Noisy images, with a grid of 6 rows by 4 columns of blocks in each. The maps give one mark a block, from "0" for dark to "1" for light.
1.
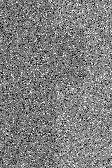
0 0 1 1
0 0 0 1
0 0 0 1
0 0 1 1
0 0 1 1
0 0 1 1
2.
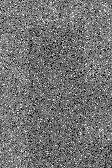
1 1 1 1
1 0 0 1
1 0 0 1
1 0 0 0
1 0 0 1
1 0 0 0
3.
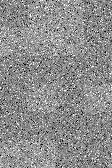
0 1 1 0
1 1 1 0
0 0 0 0
0 1 0 1
0 0 0 0
1 1 0 0
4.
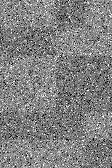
1 1 0 1
0 0 1 1
1 1 0 0
1 1 0 0
0 0 0 1
1 1 1 0
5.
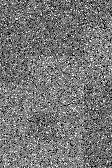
0 0 0 0
0 0 0 1
0 1 1 1
1 1 1 0
1 0 1 0
1 1 1 0
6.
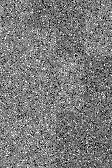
1 0 0 1
1 1 0 1
1 1 1 0
1 1 1 0
1 1 0 0
1 1 0 0
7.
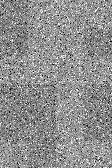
0 1 1 1
0 1 1 0
1 1 1 1
0 0 1 0
0 0 1 0
1 0 1 1
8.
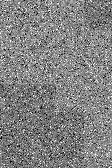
1 1 1 0
1 1 1 1
1 1 1 1
0 0 1 1
0 0 0 1
0 0 0 1
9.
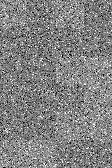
1 0 1 0
0 0 0 0
0 0 1 1
0 0 0 1
0 0 1 1
1 1 0 0
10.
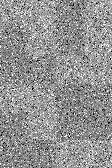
1 1 0 1
0 1 0 1
0 0 1 1
1 1 0 0
0 1 0 0
0 0 1 1
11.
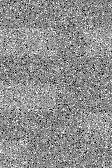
0 0 0 0
1 1 0 1
0 0 0 0
1 1 0 0
0 0 0 1
1 0 0 0
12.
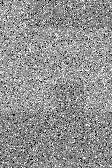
1 0 0 0
1 1 1 1
1 1 1 1
1 1 0 1
0 0 0 0
0 0 0 0
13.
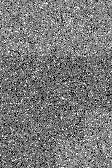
1 1 1 1
1 1 1 1
0 0 0 0
0 0 0 0
0 0 0 1
0 0 1 1
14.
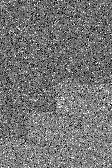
0 0 0 0
0 0 0 0
0 0 0 0
0 0 1 1
0 1 1 1
1 1 1 1
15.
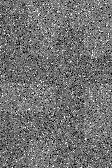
0 1 1 1
0 1 0 1
0 0 0 0
1 1 0 1
0 0 0 1
0 1 0 0
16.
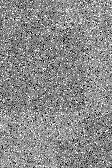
0 0 1 1
0 0 0 1
0 0 0 1
0 0 0 1
1 1 1 0
1 1 0 0
